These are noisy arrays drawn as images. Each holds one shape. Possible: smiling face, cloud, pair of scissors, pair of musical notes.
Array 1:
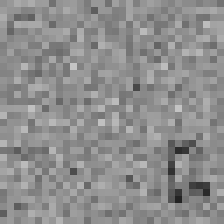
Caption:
dark pair of musical notes, bottom right
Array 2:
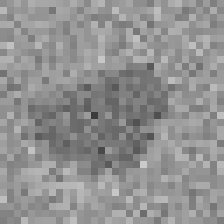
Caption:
dark cloud
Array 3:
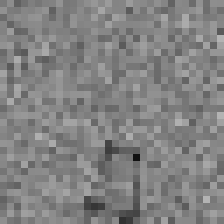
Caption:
dark pair of musical notes, bottom middle
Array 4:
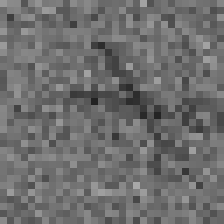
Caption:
dark pair of scissors
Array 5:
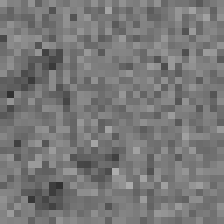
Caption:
dark pair of musical notes
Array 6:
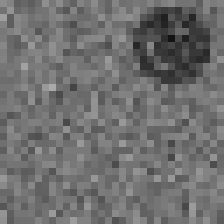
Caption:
dark smiling face, top right
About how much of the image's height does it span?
a third
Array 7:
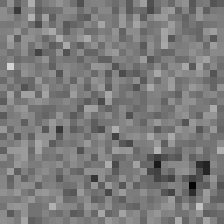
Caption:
dark pair of musical notes, bottom right
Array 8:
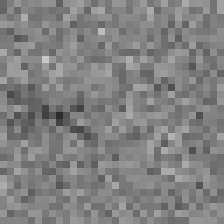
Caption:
dark pair of scissors, middle left
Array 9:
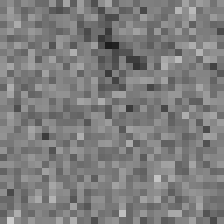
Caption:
dark pair of scissors, top middle
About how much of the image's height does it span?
a third
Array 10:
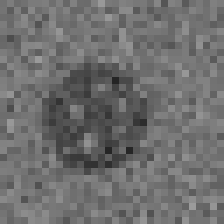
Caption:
dark smiling face
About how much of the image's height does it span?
half
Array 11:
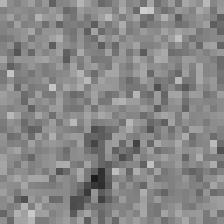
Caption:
dark pair of scissors, bottom middle
